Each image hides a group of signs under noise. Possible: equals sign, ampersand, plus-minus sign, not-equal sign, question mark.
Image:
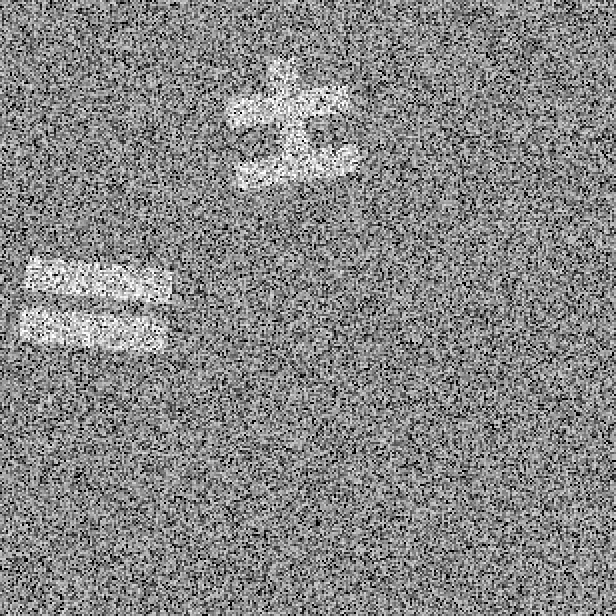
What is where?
top middle: light plus-minus sign; middle left: light equals sign
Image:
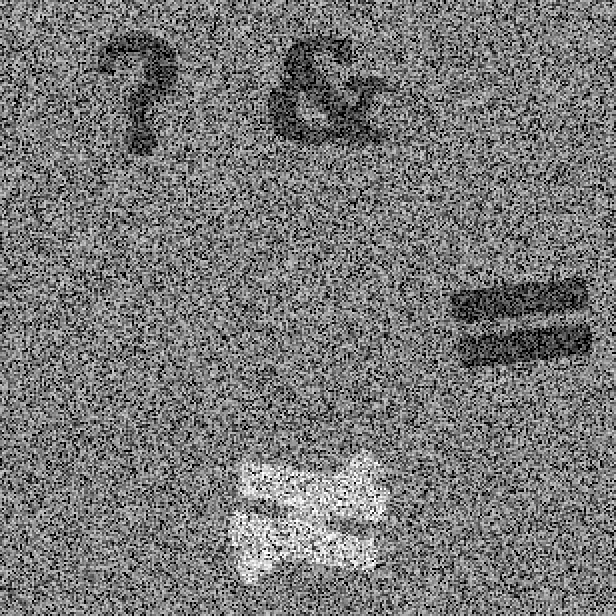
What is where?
top left: dark question mark; top middle: dark ampersand; middle right: dark equals sign; bottom middle: light not-equal sign
